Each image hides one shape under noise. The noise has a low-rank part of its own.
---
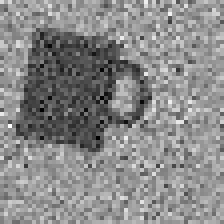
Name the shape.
cup
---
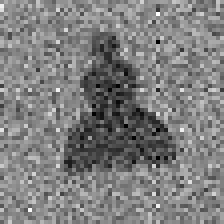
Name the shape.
chess pawn
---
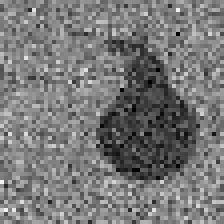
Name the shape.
pear
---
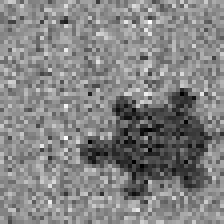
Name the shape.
turtle
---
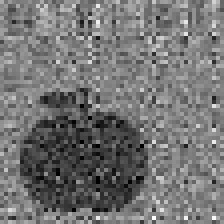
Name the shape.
apple
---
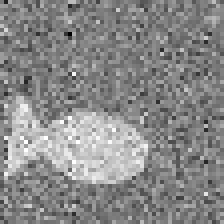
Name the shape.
fish
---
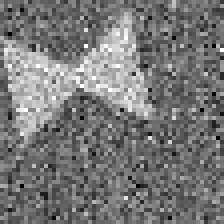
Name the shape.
bow tie
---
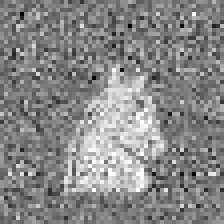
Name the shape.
chess knight
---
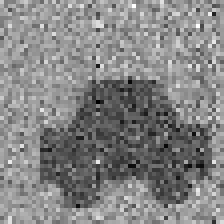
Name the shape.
car
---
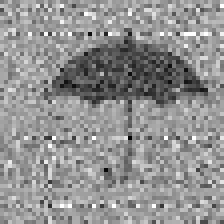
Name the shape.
umbrella
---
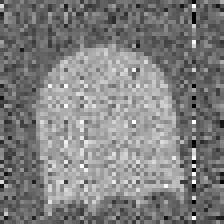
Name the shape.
ghost
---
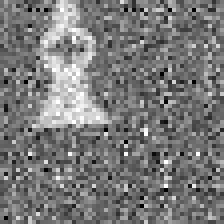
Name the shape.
chess bishop
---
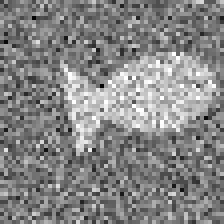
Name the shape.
fish
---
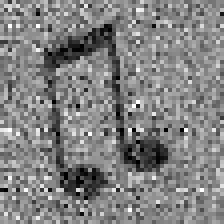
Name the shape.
pair of musical notes
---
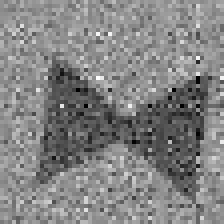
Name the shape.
bow tie
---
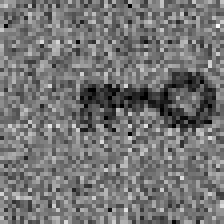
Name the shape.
key
